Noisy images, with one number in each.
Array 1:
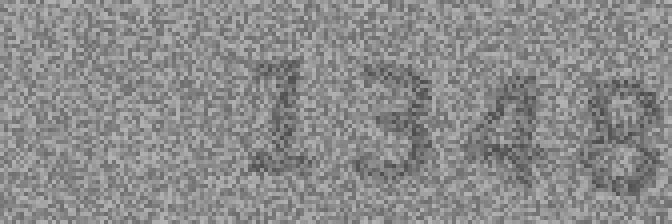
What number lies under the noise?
1348
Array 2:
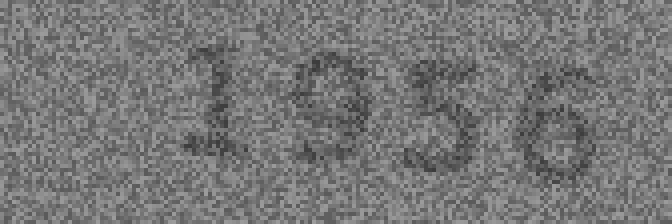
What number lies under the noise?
1956
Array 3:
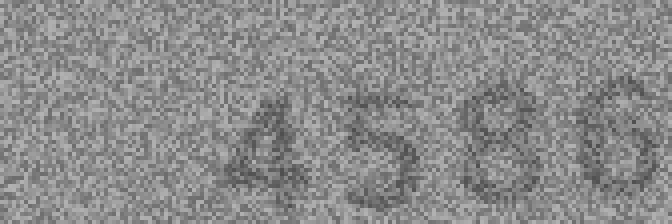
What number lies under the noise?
4586
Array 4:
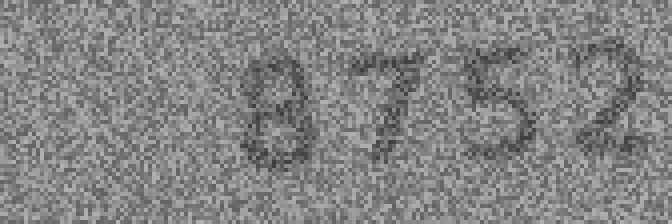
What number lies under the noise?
8752
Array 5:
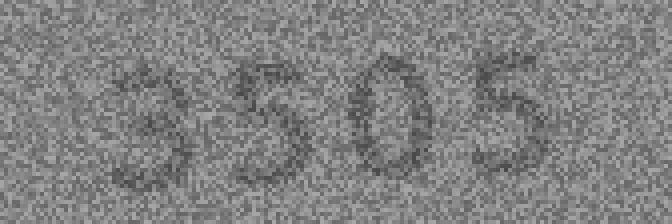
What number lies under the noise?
3505
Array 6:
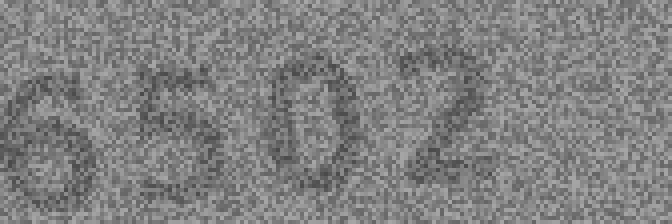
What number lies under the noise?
6502
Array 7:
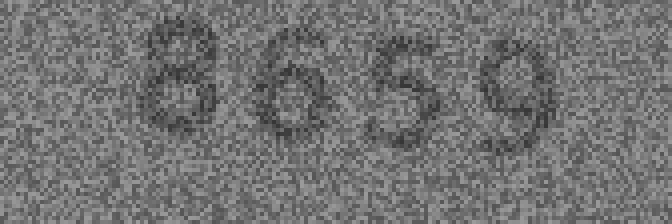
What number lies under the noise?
8659
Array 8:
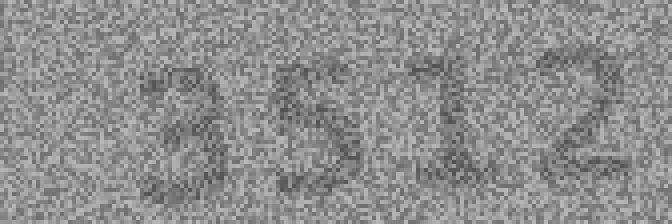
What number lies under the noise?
3512
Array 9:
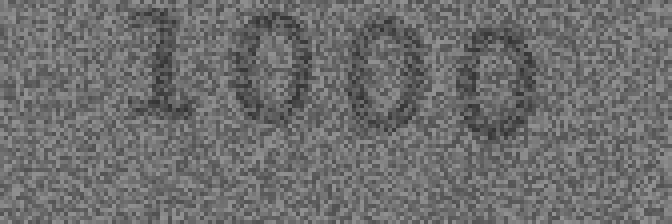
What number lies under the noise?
1000
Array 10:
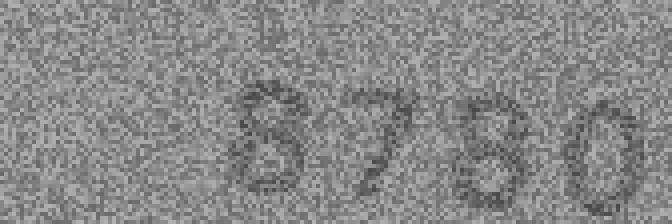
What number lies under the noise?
8780
